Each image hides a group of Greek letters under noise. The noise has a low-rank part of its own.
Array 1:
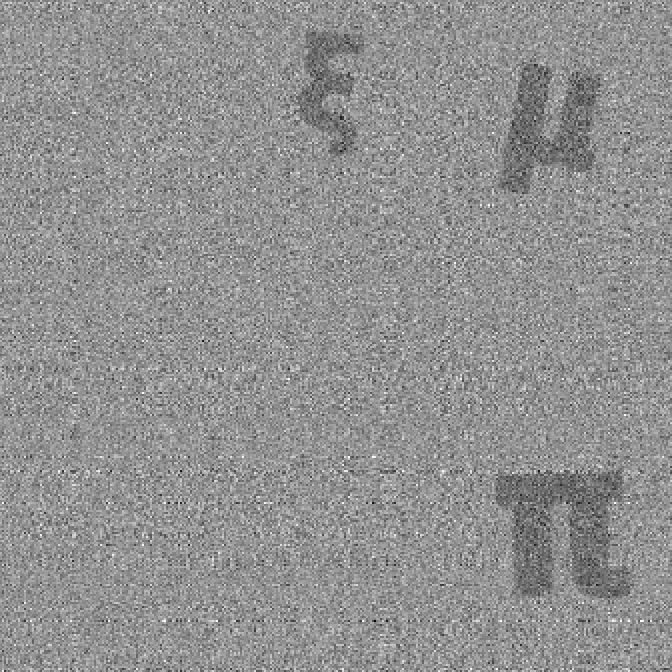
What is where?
top middle: xi; top right: mu; bottom right: pi
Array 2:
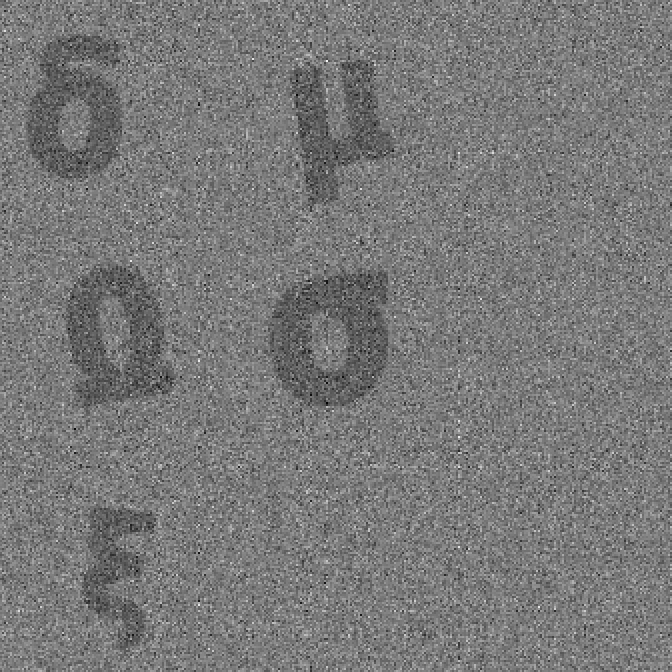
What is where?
top left: delta; top middle: mu; middle left: omega; centre: sigma; bottom left: xi
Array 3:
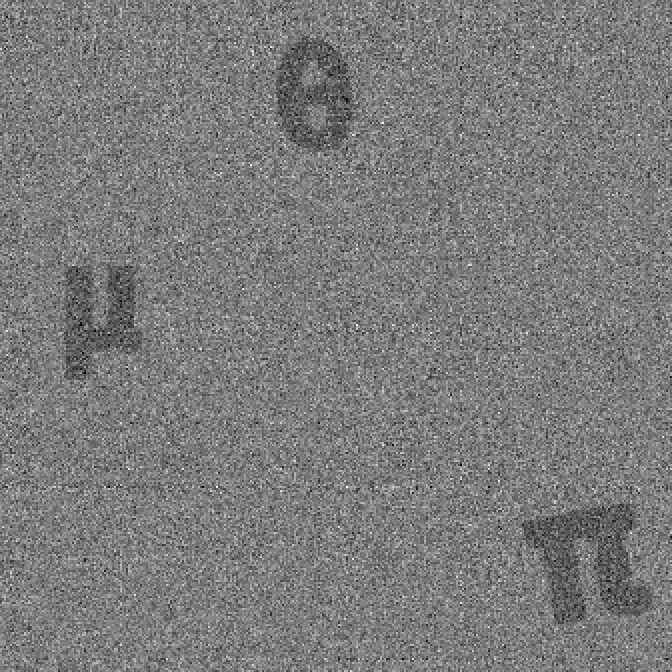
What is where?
top middle: theta; middle left: mu; bottom right: pi
